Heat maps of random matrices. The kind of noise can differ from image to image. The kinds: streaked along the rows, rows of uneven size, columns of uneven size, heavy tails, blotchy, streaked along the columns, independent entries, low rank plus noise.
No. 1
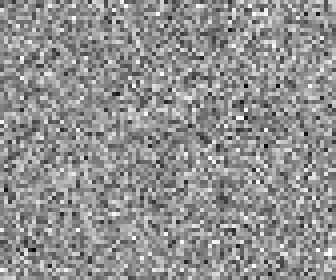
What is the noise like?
independent entries
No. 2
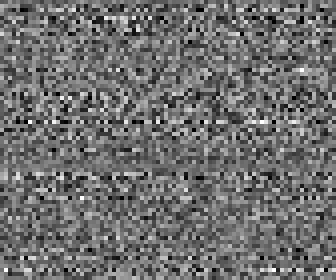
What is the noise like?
rows of uneven size
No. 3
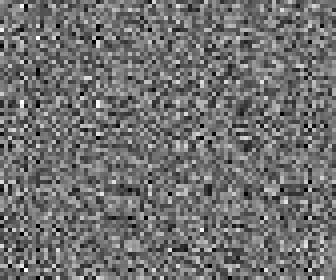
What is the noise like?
low rank plus noise
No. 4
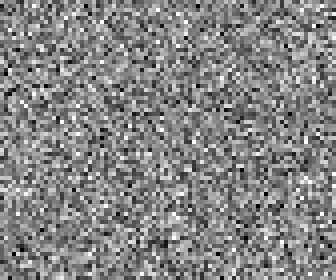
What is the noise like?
independent entries
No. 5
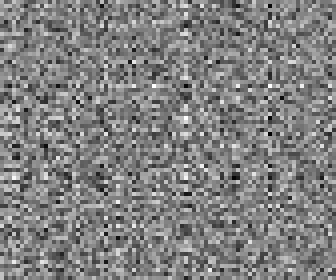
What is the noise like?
low rank plus noise
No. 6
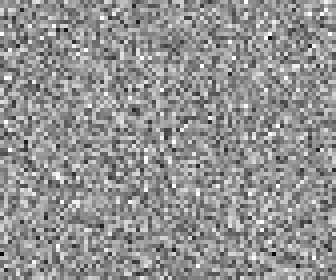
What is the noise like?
independent entries
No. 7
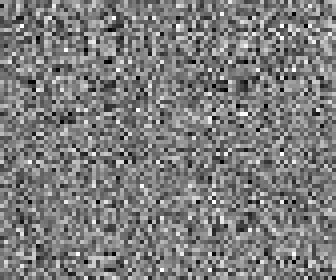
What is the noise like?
low rank plus noise
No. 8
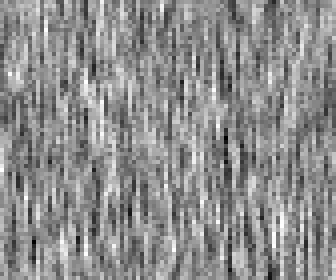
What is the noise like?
streaked along the columns
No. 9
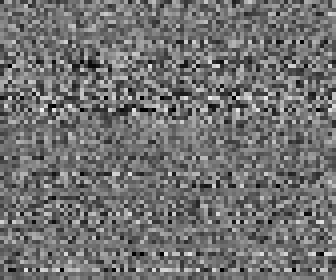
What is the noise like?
rows of uneven size
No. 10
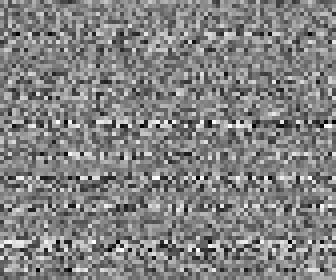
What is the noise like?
rows of uneven size
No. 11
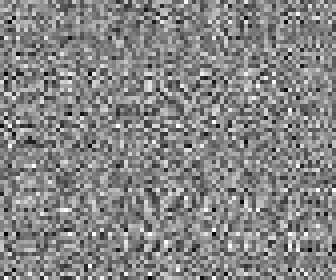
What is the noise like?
low rank plus noise
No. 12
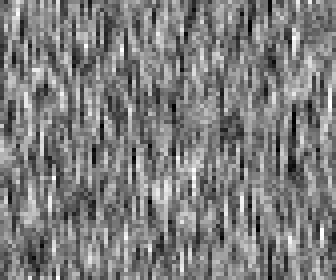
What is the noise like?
streaked along the columns
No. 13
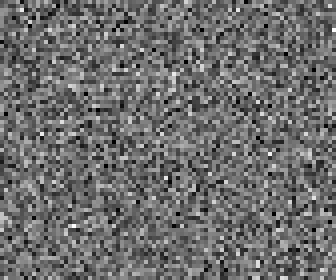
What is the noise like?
independent entries
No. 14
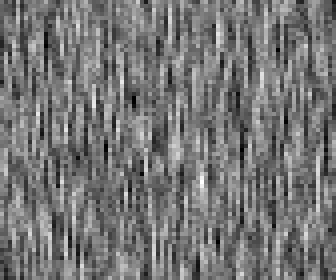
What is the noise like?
streaked along the columns
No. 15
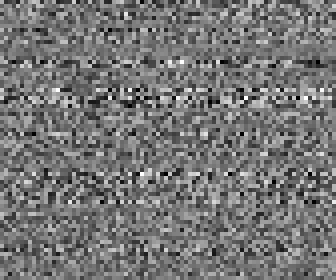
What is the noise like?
rows of uneven size
